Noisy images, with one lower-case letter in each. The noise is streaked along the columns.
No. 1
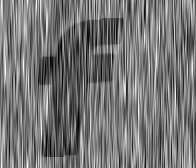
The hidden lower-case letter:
f
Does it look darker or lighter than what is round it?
darker
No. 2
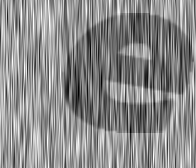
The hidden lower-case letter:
e
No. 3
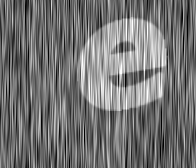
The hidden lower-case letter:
e
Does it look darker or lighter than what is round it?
lighter
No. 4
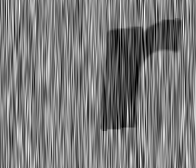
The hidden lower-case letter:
r
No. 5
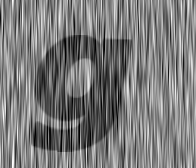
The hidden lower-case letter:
g
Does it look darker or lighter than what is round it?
darker
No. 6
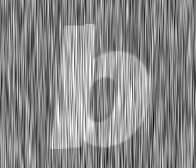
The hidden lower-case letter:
b
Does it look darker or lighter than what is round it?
lighter
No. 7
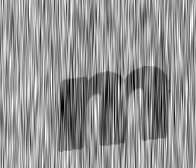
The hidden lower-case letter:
m
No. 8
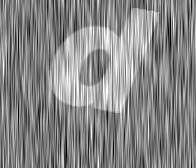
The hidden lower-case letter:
d
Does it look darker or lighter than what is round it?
lighter
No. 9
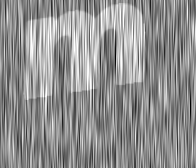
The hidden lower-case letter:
m
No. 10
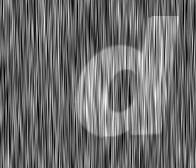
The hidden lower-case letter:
d
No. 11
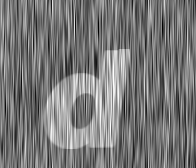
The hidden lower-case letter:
d
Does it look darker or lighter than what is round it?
lighter
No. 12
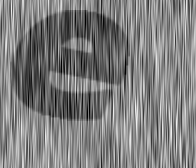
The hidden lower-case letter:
e
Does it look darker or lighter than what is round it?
darker
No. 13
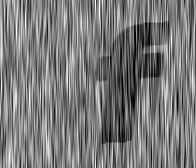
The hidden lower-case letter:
f
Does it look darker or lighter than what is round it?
darker
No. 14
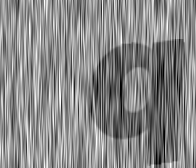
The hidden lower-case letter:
q
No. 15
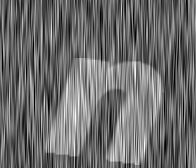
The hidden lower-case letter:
n
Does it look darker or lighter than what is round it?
lighter
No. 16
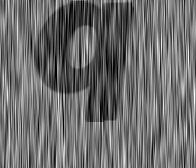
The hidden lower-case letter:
q
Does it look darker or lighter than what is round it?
darker
